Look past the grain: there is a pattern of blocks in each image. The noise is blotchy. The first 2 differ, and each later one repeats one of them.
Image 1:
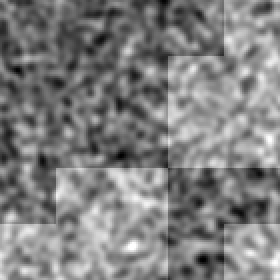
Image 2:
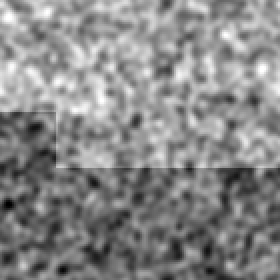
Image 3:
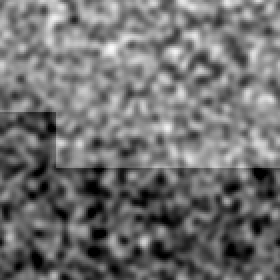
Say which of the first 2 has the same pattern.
2
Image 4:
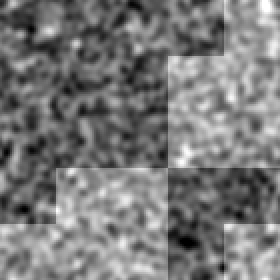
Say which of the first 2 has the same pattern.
1
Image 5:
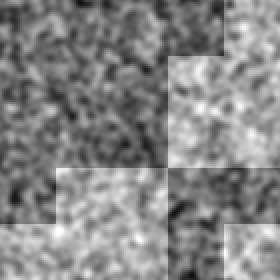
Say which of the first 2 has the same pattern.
1
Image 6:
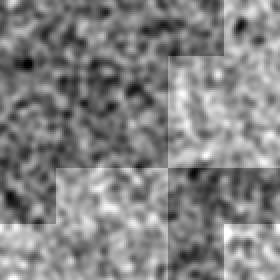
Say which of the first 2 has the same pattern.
1
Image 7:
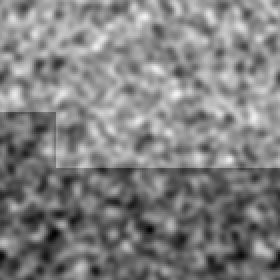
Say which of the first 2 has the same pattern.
2
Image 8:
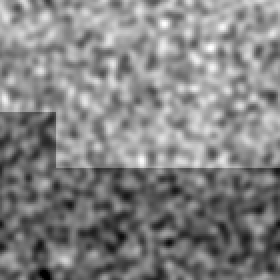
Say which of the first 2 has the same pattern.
2
